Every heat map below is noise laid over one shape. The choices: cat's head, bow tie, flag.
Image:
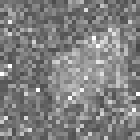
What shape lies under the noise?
flag
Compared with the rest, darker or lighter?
lighter
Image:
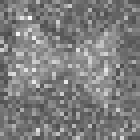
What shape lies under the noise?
bow tie
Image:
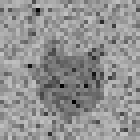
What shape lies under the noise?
cat's head
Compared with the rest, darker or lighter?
darker
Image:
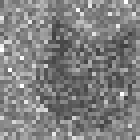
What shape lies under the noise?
cat's head
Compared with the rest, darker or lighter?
darker
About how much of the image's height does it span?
nearly all
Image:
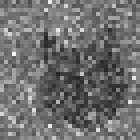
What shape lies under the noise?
cat's head
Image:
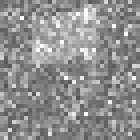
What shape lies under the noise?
flag
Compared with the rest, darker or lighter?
lighter
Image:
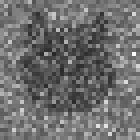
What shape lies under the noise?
cat's head
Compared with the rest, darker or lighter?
darker
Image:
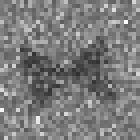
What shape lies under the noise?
bow tie
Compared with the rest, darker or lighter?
darker
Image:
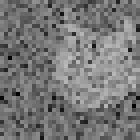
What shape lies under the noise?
cat's head
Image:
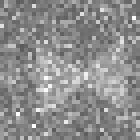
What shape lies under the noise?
bow tie
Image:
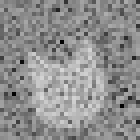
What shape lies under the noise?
cat's head
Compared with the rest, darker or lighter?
lighter
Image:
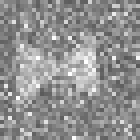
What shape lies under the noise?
bow tie
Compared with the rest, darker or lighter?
lighter
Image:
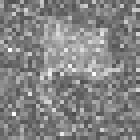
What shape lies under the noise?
flag
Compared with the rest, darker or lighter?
lighter
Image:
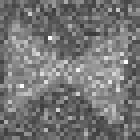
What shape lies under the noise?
bow tie
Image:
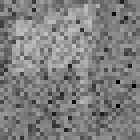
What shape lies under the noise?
flag
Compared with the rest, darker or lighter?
lighter
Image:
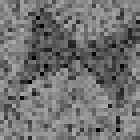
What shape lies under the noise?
bow tie
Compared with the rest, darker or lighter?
darker
